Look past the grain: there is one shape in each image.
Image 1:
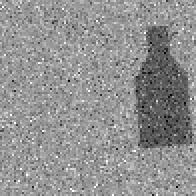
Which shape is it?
bottle
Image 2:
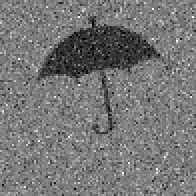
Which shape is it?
umbrella
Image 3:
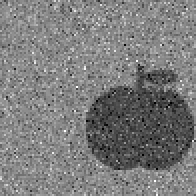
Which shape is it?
apple
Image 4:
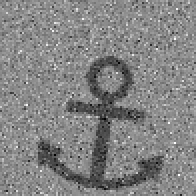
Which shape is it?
anchor
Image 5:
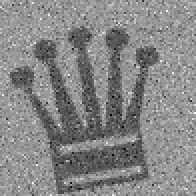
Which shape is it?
chess queen
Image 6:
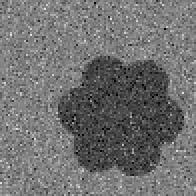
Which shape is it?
flower
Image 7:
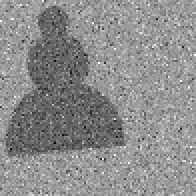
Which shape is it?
chess pawn
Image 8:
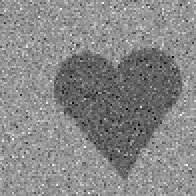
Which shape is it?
heart
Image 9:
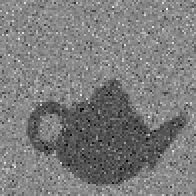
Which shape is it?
teapot
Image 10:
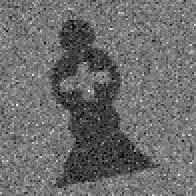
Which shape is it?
chess bishop
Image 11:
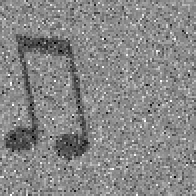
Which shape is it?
pair of musical notes
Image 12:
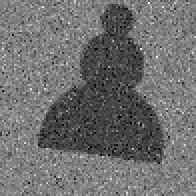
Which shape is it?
chess pawn
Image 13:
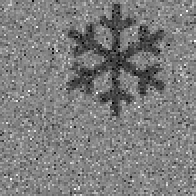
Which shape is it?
snowflake
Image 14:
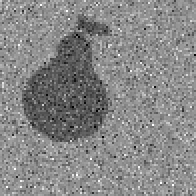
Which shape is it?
pear
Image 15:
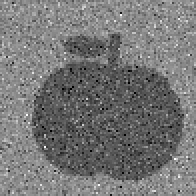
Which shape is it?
apple
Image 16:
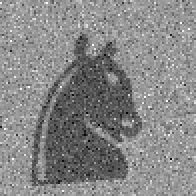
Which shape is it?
chess knight
